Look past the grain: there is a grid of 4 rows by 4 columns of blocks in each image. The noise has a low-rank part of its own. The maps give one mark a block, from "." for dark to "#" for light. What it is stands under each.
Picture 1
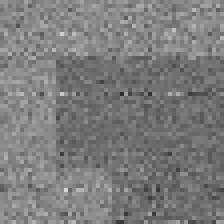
# # # #
# . . .
# . . .
# # . .
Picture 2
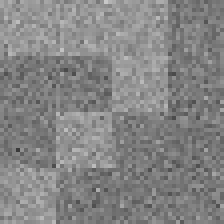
# # # .
. . # .
. # . .
# . . .
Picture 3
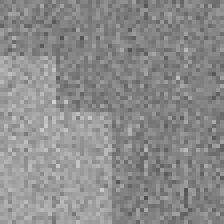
. . . .
# . . .
# # . .
# # . .
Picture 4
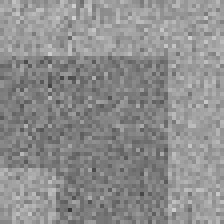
# # # #
. . . #
. . . #
# . . #
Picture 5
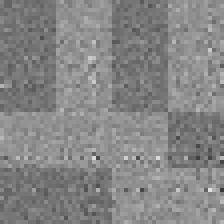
. # . #
. # . #
# # # .
. . # #
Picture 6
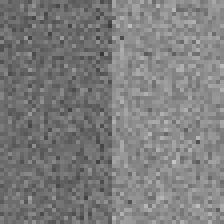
. . # #
. . # #
. . # #
. . # #
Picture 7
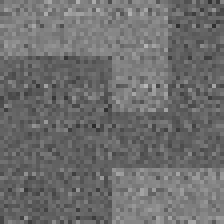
# # # .
. . # .
. . . .
. . # #
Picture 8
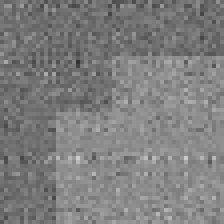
. . . .
. . # #
. # # #
. # # #
